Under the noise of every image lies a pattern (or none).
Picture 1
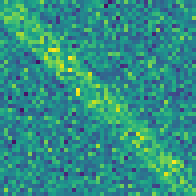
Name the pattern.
a diagonal band
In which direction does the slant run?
top left to bottom right
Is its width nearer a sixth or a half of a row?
a sixth
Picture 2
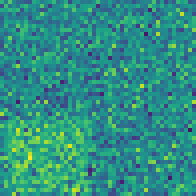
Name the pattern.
one block
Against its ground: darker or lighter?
lighter
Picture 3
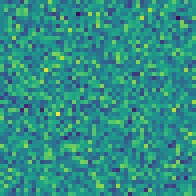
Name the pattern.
only noise
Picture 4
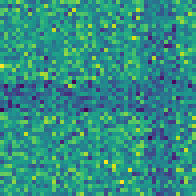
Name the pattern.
bands of rows crossing bands of columns
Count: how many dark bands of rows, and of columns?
1 and 1
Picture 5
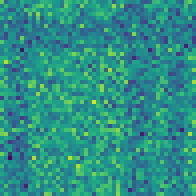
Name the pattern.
bands of rows crossing bands of columns
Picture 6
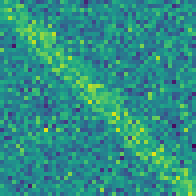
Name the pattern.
a diagonal band
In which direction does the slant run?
top left to bottom right
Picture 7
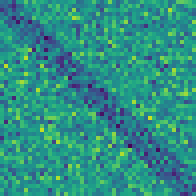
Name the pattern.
a diagonal band
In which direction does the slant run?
top left to bottom right
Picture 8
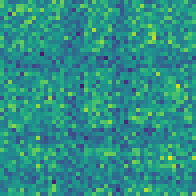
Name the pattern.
bands of rows crossing bands of columns
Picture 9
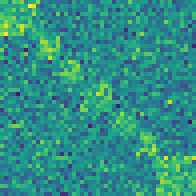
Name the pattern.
blocks along the diagonal
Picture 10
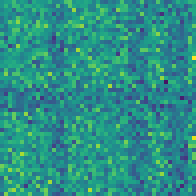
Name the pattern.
bands of rows crossing bands of columns
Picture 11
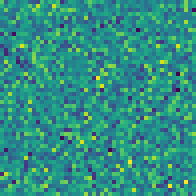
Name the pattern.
only noise
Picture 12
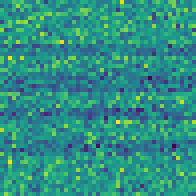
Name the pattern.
bands of rows
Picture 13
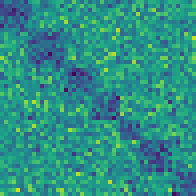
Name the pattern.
blocks along the diagonal
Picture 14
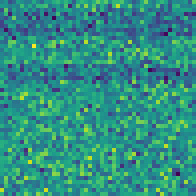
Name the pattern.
bands of rows
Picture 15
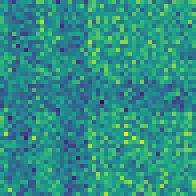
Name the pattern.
bands of rows crossing bands of columns
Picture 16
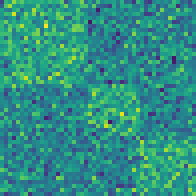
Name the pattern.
blocks along the diagonal
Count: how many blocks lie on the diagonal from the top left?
3
